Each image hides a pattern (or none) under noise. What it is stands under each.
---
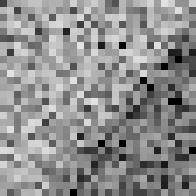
a sharp edge
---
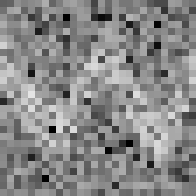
a wavy band
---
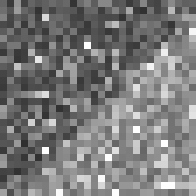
a sharp edge
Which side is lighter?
bottom right
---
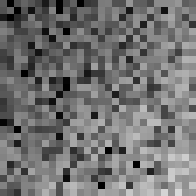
a smooth slope
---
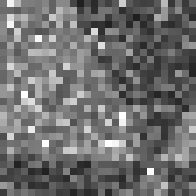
spokes from one point
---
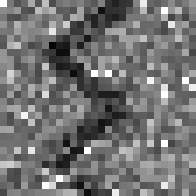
a wavy band
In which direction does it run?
top to bottom
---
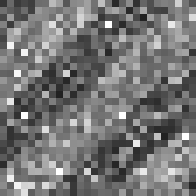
diagonal stripes
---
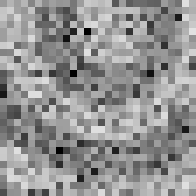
rings round one point
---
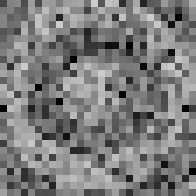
rings round one point
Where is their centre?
centre
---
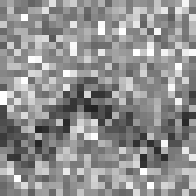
a wavy band
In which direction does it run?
left to right
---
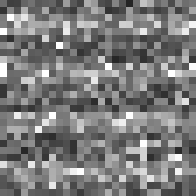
horizontal stripes
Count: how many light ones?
4
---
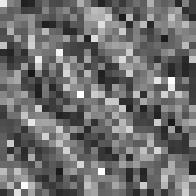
diagonal stripes
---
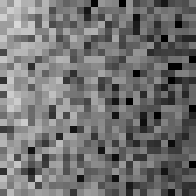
a smooth slope
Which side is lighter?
left
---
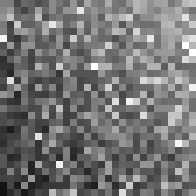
a smooth slope
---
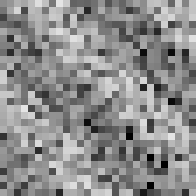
diagonal stripes
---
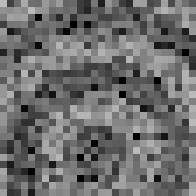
rings round one point
